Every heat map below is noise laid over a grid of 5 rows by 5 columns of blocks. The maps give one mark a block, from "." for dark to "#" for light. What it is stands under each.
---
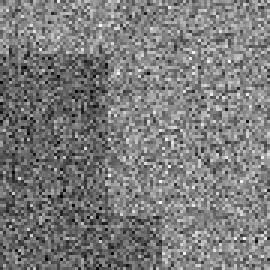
# # # # #
. . # # #
. . # # #
. . # # #
. . . # #
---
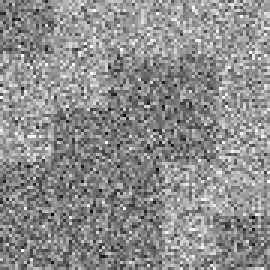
. # # # #
# # . . #
# . . . #
. . . # #
. . . # .
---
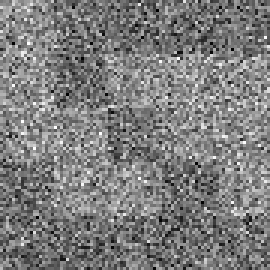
# . . . .
# . # # #
# # . # #
. # # . #
. . . . .
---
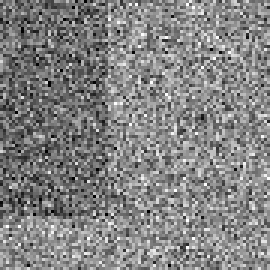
. . # # #
. . # # #
. . # # #
. . # # #
# # # # #
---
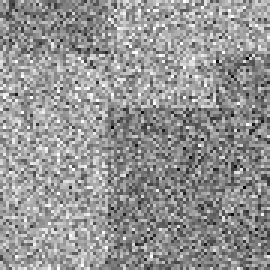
. . # # #
# # # # .
# # . . .
# # . . .
# # . . .
